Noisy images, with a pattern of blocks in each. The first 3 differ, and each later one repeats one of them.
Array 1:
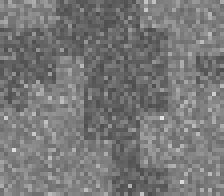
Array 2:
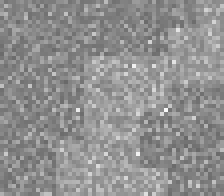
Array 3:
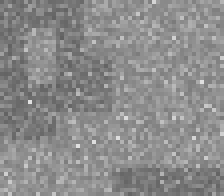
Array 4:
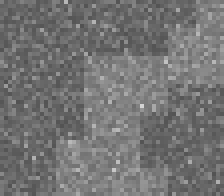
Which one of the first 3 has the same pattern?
2
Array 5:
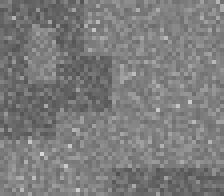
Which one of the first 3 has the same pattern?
3
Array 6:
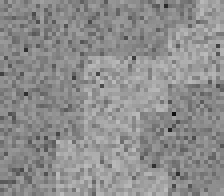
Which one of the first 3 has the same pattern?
2
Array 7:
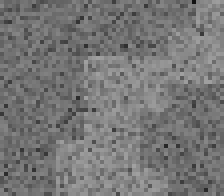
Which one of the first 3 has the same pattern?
2
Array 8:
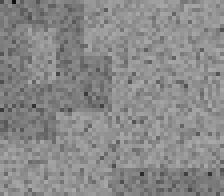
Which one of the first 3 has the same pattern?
3
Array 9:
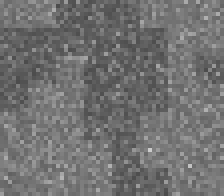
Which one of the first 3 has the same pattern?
1
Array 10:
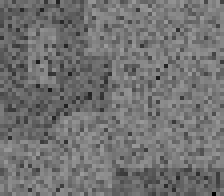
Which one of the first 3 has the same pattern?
3
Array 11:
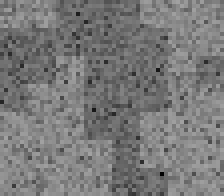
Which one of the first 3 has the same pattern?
1
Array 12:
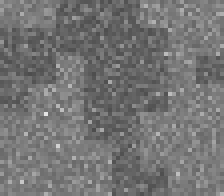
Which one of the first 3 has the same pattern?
1
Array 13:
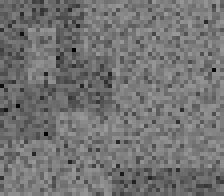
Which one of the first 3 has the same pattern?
3
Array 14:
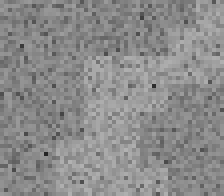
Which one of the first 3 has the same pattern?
2
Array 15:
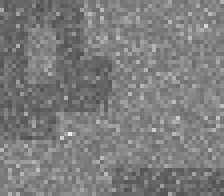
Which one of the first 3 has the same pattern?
3
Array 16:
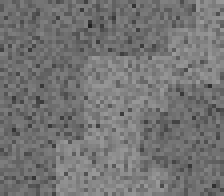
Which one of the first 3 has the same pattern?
2
